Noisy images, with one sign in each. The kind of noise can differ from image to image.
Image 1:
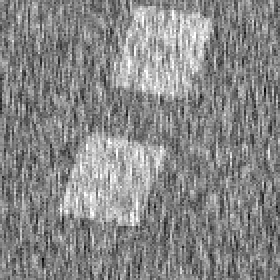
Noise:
streaked along the columns
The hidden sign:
colon
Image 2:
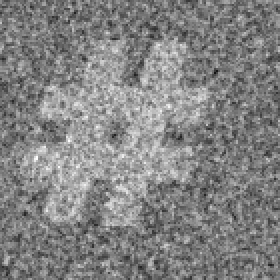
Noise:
blotchy
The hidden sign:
hash sign
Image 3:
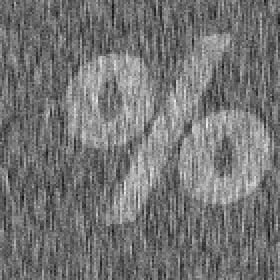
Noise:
streaked along the columns
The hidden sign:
percent sign
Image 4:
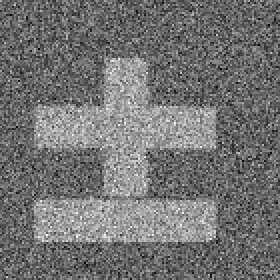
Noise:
independent entries
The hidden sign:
plus-minus sign
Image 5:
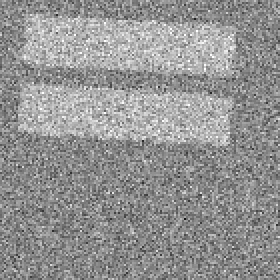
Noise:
independent entries
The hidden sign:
equals sign
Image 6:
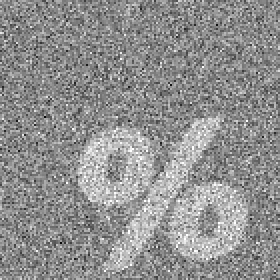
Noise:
independent entries
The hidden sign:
percent sign
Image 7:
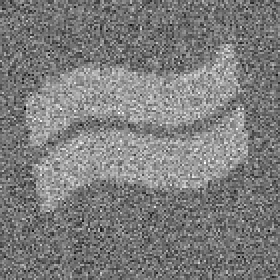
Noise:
low rank plus noise
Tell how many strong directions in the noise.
five to eight
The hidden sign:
approximately sign
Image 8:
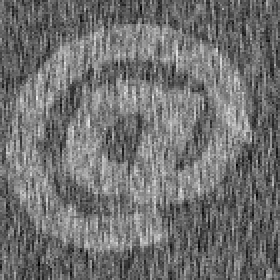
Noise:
streaked along the columns
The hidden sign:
at sign
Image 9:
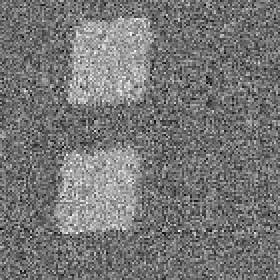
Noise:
low rank plus noise
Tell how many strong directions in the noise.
five to eight
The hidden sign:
colon
